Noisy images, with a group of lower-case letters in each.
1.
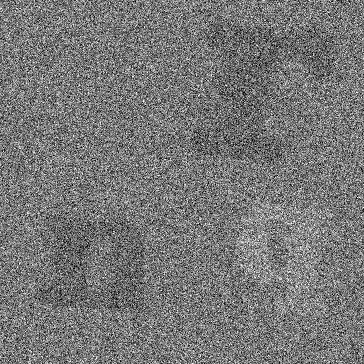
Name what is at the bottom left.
n
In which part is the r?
top right
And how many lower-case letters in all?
3
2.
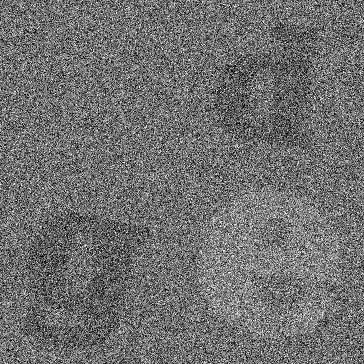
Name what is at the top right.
d
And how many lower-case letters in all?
3
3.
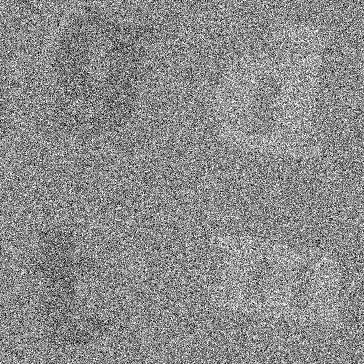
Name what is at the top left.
g
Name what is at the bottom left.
t
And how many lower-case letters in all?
4
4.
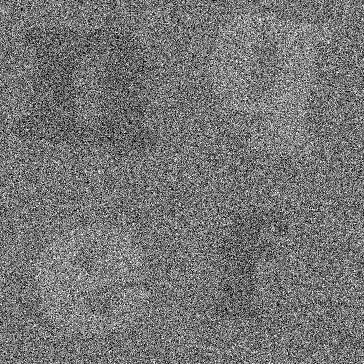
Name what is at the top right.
q
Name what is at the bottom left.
e
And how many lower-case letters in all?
4
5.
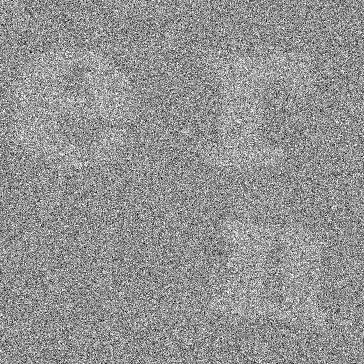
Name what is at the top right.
r
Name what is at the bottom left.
nothing
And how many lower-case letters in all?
3
